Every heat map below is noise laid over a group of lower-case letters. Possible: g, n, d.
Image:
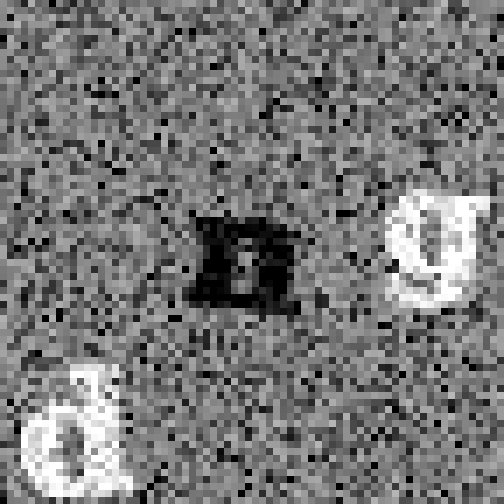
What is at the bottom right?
nothing
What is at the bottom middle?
nothing
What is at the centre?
n
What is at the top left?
nothing
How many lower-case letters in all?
3
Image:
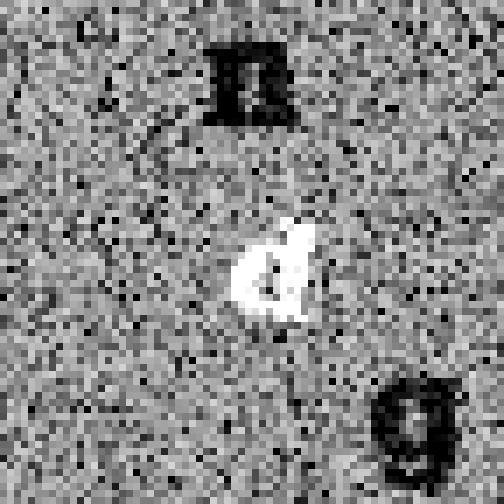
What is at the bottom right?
g
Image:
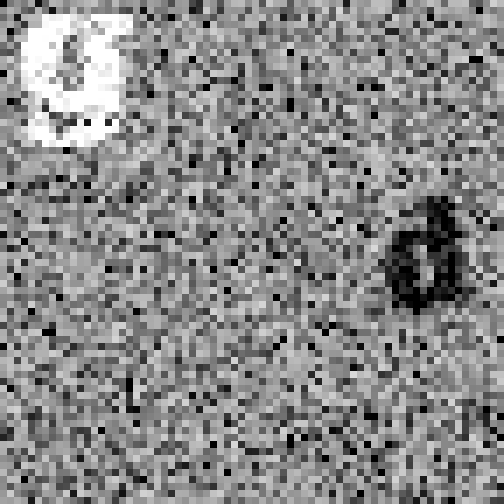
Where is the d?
middle right
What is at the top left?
g
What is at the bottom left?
nothing
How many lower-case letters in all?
2
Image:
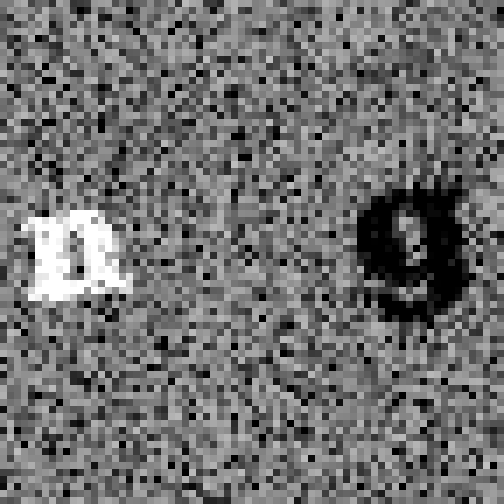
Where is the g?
middle right
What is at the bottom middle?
nothing
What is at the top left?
nothing
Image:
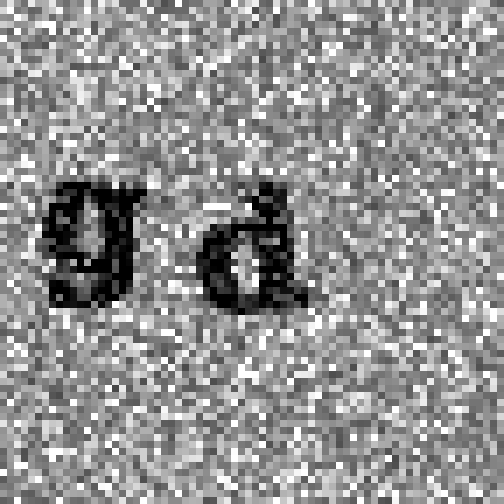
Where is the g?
middle left
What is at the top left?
nothing
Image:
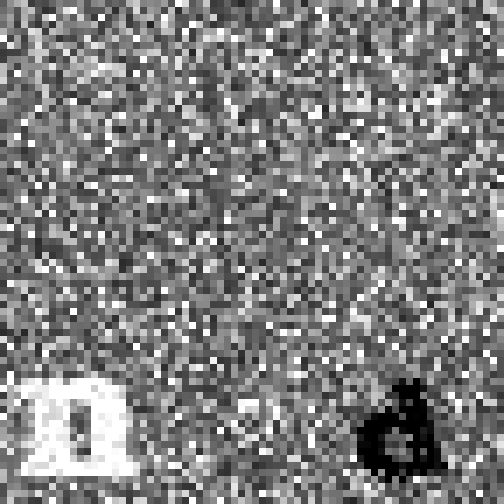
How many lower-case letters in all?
2
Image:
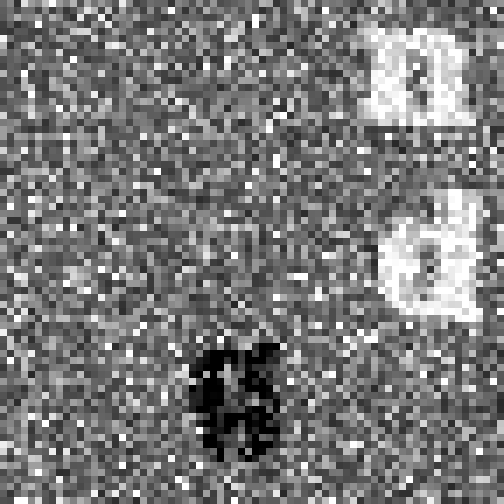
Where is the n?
top right
